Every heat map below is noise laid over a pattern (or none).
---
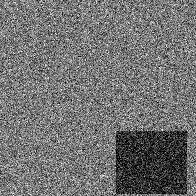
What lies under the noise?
one block
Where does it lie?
bottom right
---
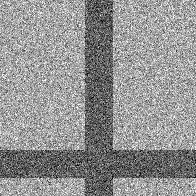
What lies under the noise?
bands of rows crossing bands of columns
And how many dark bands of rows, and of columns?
1 and 1
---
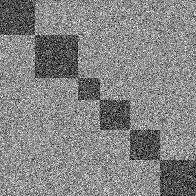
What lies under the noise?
blocks along the diagonal
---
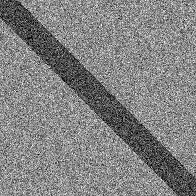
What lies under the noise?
a diagonal band
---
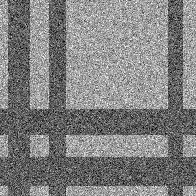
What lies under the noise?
bands of rows crossing bands of columns
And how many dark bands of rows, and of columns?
2 and 3
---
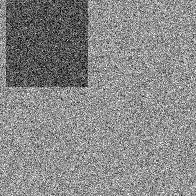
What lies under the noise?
one block
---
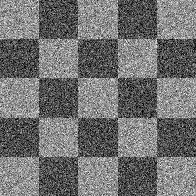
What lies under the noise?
a checkerboard
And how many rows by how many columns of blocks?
5 by 5
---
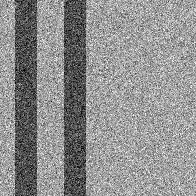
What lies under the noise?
bands of columns
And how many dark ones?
2
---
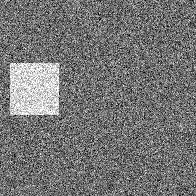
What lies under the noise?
one block
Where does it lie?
middle left
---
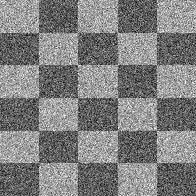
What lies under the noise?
a checkerboard
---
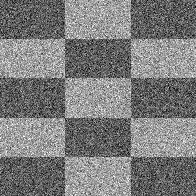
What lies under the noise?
a checkerboard
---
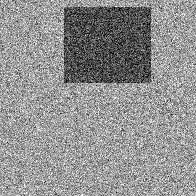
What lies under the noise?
one block
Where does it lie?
top middle
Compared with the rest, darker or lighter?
darker
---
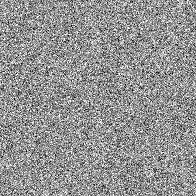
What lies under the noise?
only noise
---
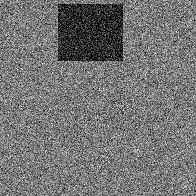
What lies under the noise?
one block
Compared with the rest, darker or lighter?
darker
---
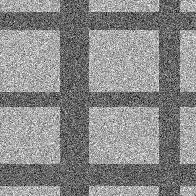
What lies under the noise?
bands of rows crossing bands of columns
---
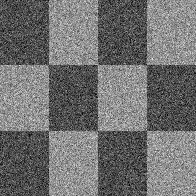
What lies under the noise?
a checkerboard
